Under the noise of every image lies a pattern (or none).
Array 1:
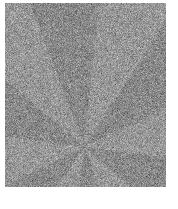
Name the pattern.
spokes from one point
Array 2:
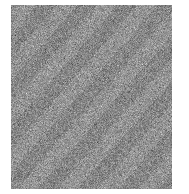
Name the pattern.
diagonal stripes
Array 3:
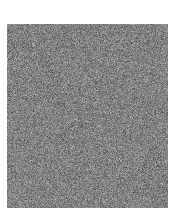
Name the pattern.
only noise
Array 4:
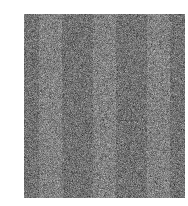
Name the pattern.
vertical stripes
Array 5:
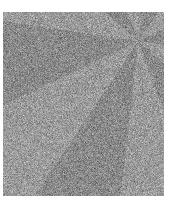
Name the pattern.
spokes from one point
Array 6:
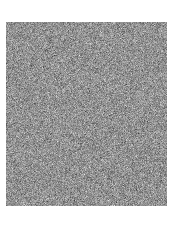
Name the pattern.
only noise
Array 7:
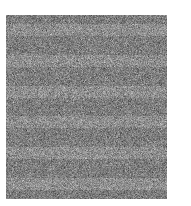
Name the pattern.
horizontal stripes
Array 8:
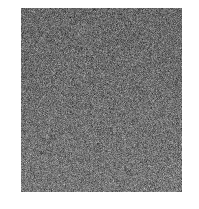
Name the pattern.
a smooth slope
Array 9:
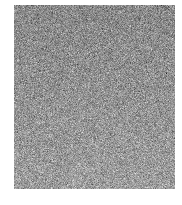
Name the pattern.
a smooth slope
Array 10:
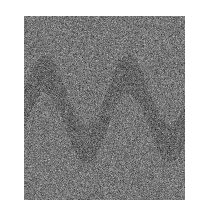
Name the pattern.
a wavy band
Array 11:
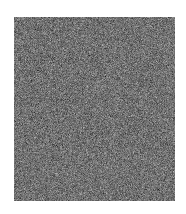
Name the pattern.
only noise
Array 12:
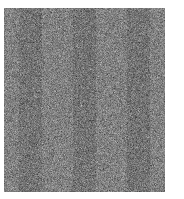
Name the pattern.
vertical stripes
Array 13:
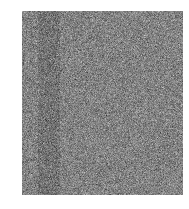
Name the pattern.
one vertical stripe
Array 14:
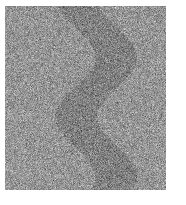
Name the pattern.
a wavy band
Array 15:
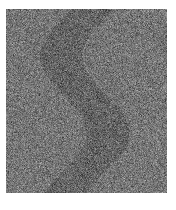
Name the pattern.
a wavy band
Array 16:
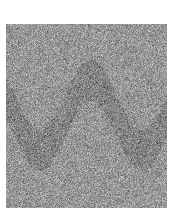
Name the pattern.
a wavy band
